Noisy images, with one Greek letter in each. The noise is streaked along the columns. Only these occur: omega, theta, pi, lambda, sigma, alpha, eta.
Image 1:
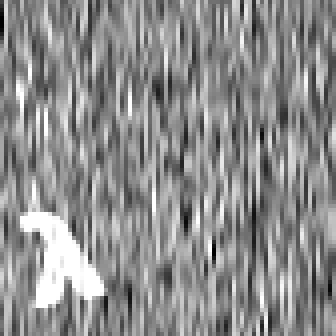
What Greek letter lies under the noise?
lambda
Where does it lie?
bottom left
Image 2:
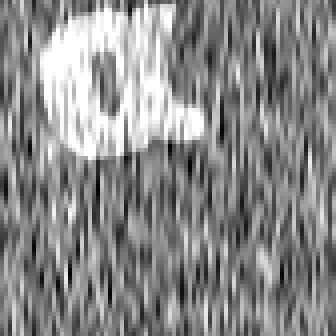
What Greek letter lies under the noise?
alpha
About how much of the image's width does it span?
half
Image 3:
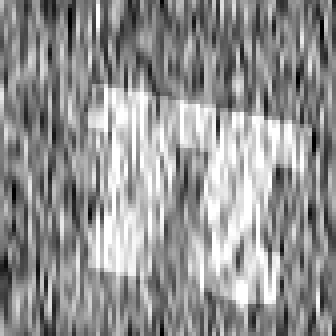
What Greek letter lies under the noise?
pi
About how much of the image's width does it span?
two thirds
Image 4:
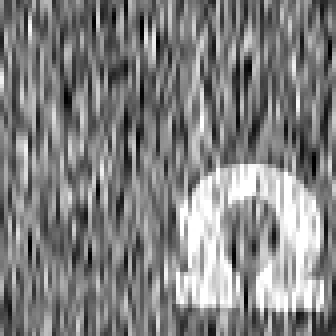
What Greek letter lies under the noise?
omega
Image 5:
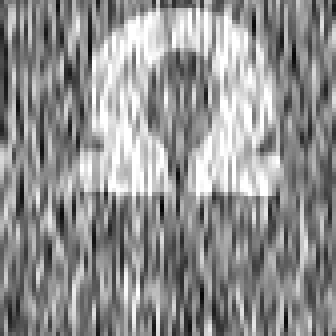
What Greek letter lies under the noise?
omega
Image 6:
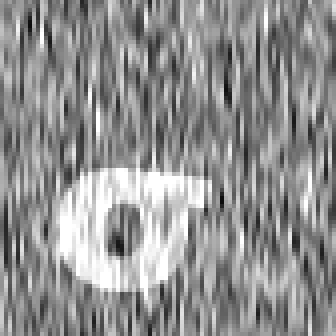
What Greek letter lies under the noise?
sigma
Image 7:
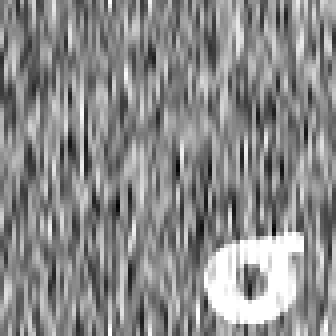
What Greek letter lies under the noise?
sigma
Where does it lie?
bottom right
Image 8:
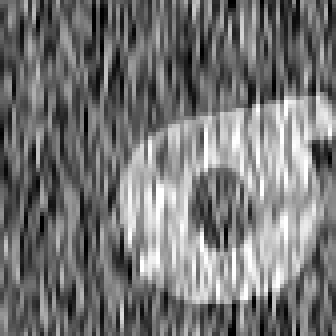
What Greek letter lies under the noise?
sigma
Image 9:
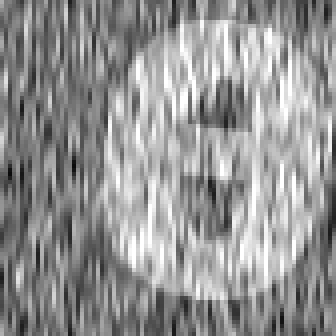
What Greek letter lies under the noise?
theta
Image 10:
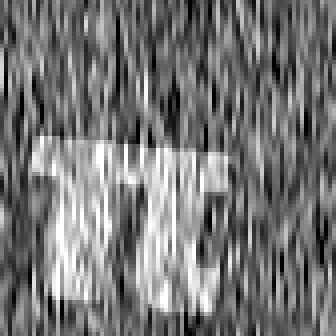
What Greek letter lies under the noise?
pi
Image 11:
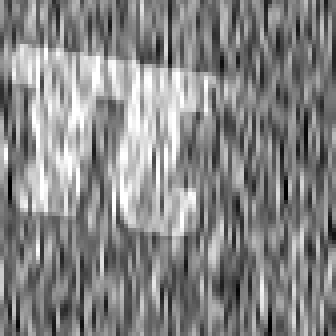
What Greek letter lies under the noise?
pi
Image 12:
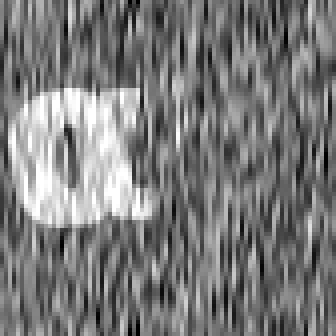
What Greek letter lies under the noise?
alpha
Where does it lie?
middle left
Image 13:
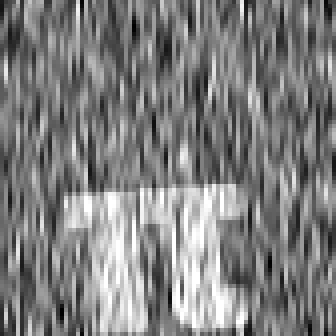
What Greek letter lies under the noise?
pi
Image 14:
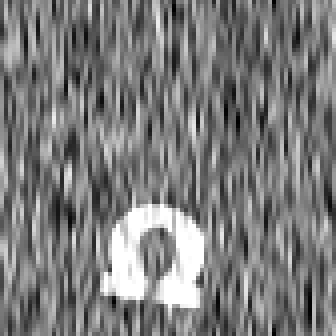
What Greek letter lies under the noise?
omega
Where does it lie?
bottom middle
